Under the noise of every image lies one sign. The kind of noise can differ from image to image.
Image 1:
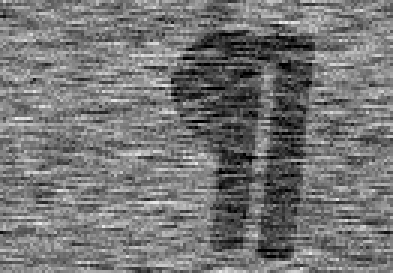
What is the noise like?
streaked along the rows
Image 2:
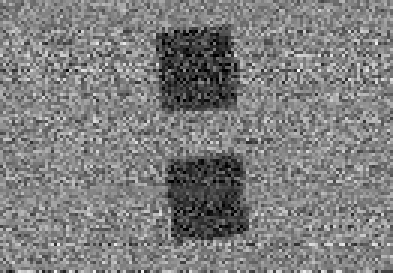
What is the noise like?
rows of uneven size
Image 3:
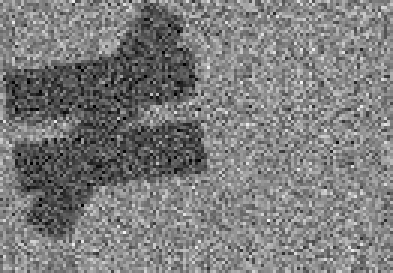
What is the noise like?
low rank plus noise
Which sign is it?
not-equal sign
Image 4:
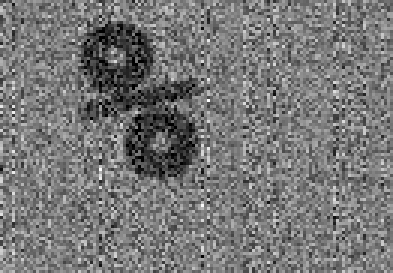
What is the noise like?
columns of uneven size
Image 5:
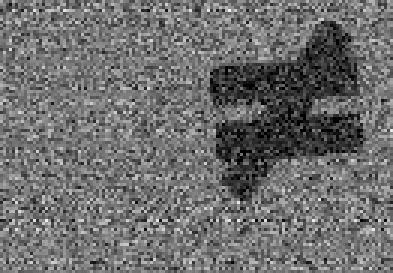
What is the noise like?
rows of uneven size
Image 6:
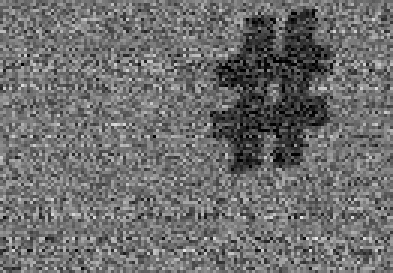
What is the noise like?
rows of uneven size
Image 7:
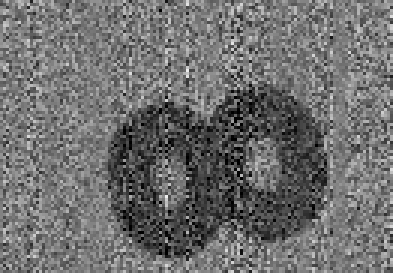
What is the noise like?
columns of uneven size
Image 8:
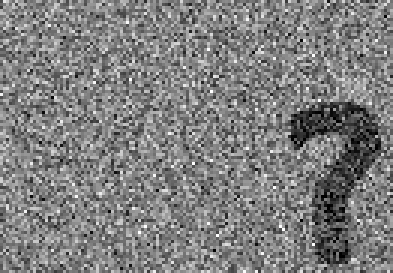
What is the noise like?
independent entries
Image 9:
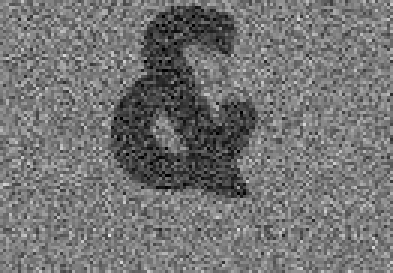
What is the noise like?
low rank plus noise
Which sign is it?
ampersand
